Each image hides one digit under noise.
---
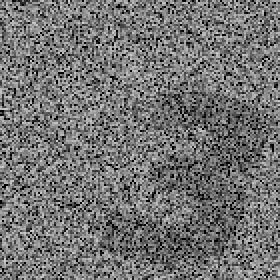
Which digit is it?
3
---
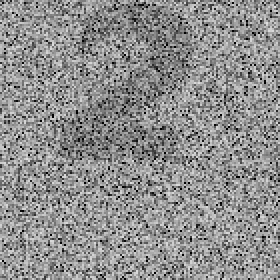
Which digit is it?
2
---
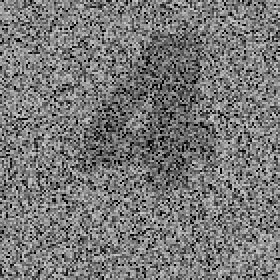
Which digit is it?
4
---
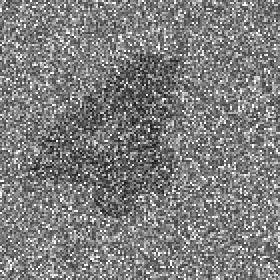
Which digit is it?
4
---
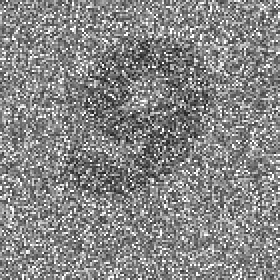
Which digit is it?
9
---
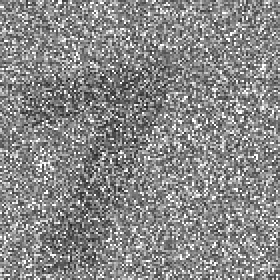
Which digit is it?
7
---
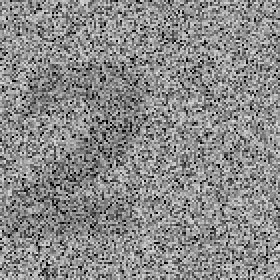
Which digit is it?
2
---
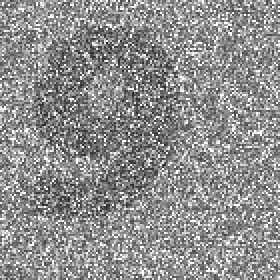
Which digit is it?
9
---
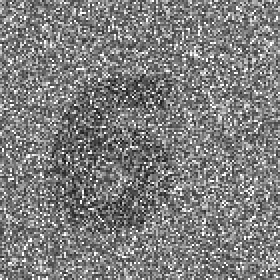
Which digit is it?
6
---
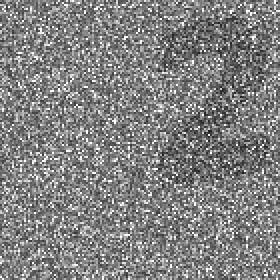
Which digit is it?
2
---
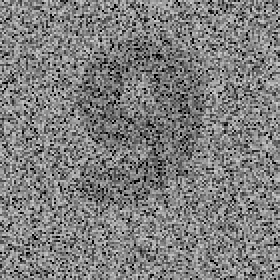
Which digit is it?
9
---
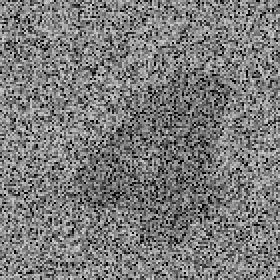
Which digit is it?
4
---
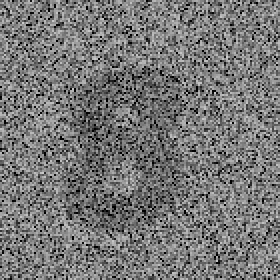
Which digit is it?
8
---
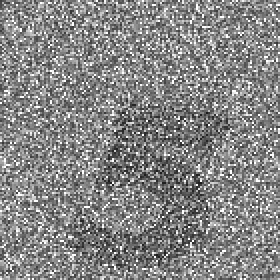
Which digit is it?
5
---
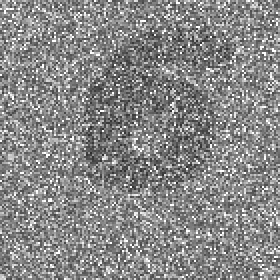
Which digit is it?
6
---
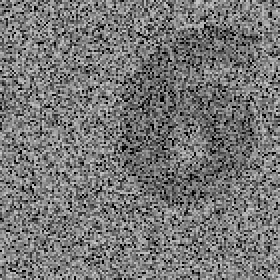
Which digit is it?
6
